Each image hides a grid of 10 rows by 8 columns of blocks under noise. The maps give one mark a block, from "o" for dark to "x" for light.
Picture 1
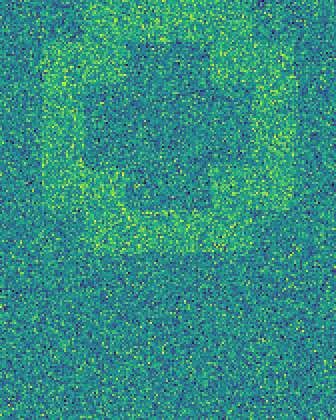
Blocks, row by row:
o o x x x x o o
o x x o o x x o
o x o o o o x o
o x o o o o x o
o x x o o x x o
o o x x x x o o
o o o o o o o o
o o o o o o o o
o o o o o o o o
o o o o o o o o
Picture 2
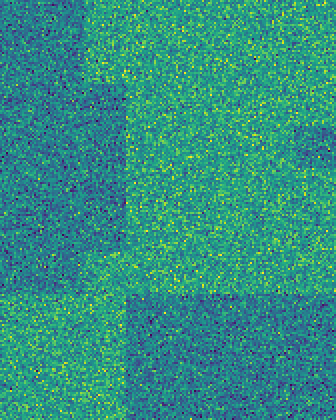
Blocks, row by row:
o o x x x x x x
o o x x x x x x
o o o x x x x x
o o o x x x x o
o o o x x x x x
o o o x x x x x
o o x x x x x x
x x x o o o o o
x x x o o o o o
x x x o o o o o
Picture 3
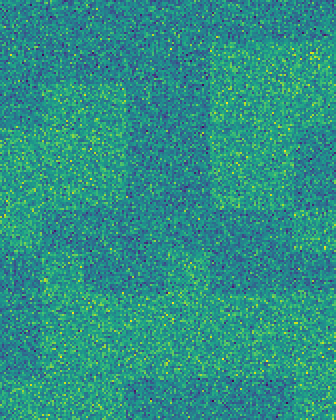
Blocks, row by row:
o o o o o o o o
o o o o o x x x
o x x o o x x x
x x x o o x x o
x x x o o x x o
x o o o o o o x
o x o o x o o o
o x x x x x x x
o x x x x x x x
x x x o o o o x
